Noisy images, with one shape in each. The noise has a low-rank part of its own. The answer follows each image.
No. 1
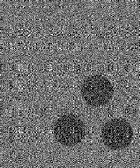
three dots
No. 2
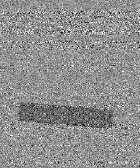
bar
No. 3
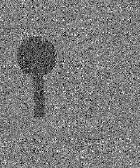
lollipop
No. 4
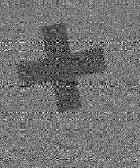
cross
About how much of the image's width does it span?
two thirds
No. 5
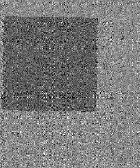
square
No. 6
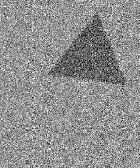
triangle
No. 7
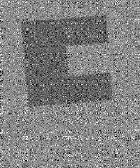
square with a notch
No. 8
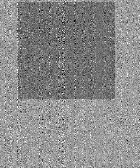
square
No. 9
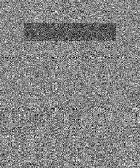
bar
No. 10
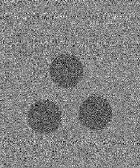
three dots
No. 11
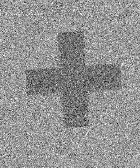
cross
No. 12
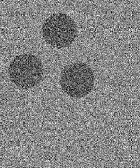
three dots
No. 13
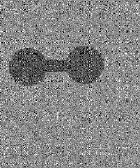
dumbbell
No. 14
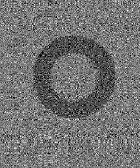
ring
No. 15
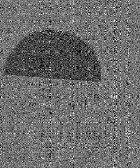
half disc
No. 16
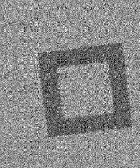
square frame
